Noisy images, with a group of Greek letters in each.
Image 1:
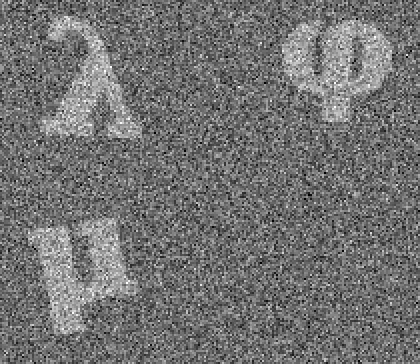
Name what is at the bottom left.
mu
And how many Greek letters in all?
3
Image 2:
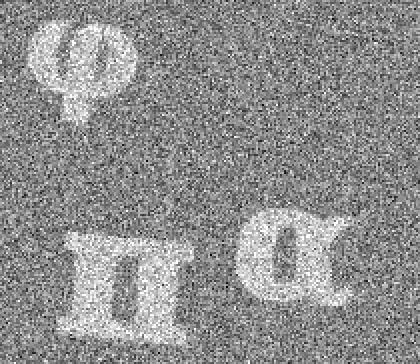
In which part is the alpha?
bottom right
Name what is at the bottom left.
pi
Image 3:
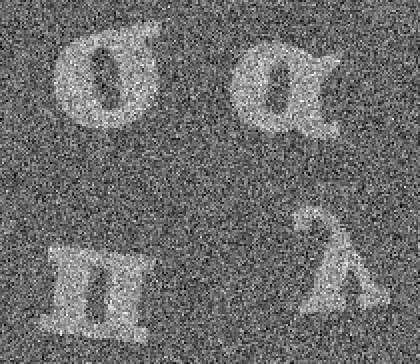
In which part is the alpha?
top right
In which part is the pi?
bottom left
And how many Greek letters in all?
4
